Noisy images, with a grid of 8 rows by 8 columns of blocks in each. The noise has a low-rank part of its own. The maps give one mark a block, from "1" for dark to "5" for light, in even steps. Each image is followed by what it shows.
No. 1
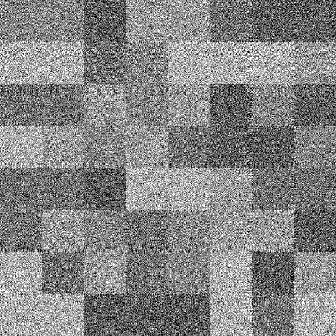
33144211
55235554
22434131
54342113
22155422
24323441
52423514
55111525
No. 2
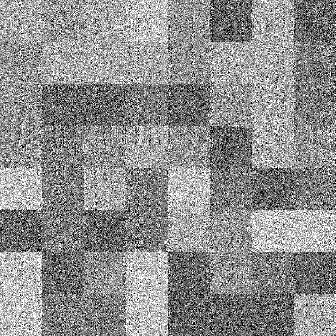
43453141
34443442
31121342
32343143
52425212
12124355
51351321
52251114
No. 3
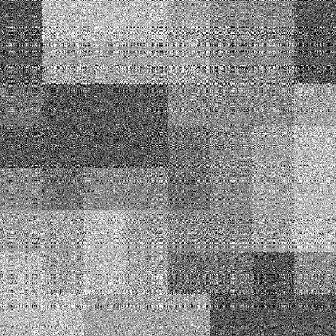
15554331
14444331
21113334
11112345
32332345
44543345
54542213
55444111
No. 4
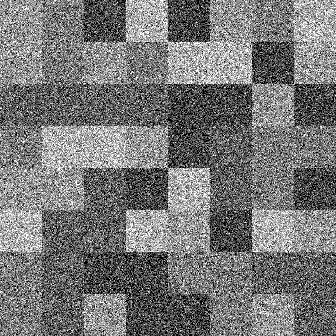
43151435
43435514
22221141
35541233
44215231
52254154
32113322
32411342
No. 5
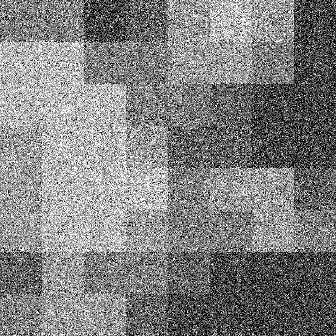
33124541
55334431
55533211
45542211
45553442
45543343
24332111
34421111
